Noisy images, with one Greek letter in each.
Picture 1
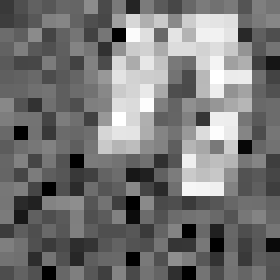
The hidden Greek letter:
eta
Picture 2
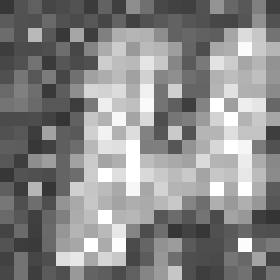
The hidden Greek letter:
mu
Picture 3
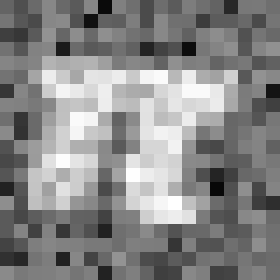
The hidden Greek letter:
pi
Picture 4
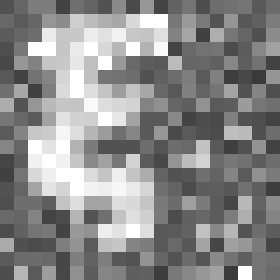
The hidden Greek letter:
xi
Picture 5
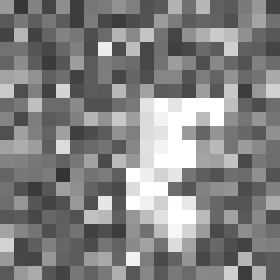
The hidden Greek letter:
xi
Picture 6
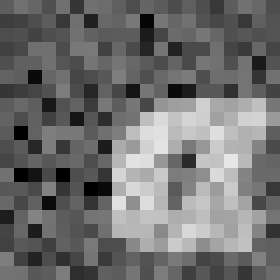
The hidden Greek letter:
alpha
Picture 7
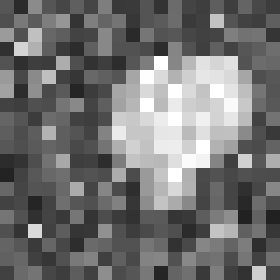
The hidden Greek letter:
phi
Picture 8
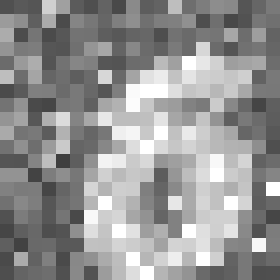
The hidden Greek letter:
delta
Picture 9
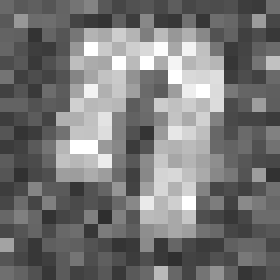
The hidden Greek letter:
eta
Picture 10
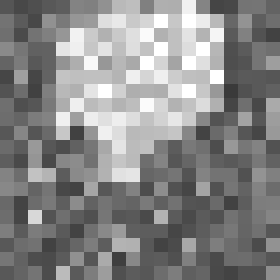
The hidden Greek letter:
phi
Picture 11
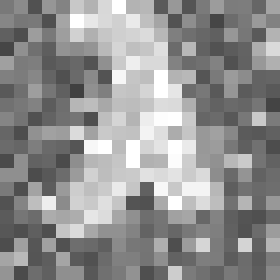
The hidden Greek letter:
lambda
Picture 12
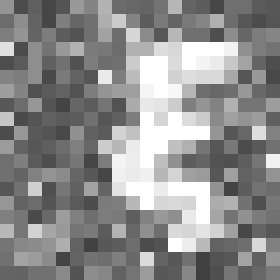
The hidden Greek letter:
xi
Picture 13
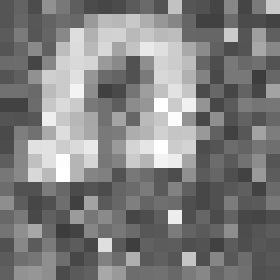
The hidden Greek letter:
omega
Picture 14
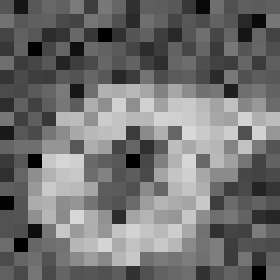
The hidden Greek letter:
sigma
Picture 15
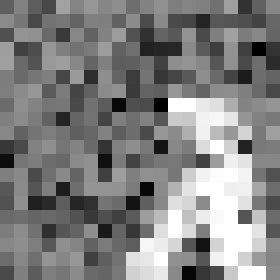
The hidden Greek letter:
lambda
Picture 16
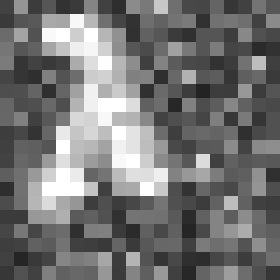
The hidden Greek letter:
lambda
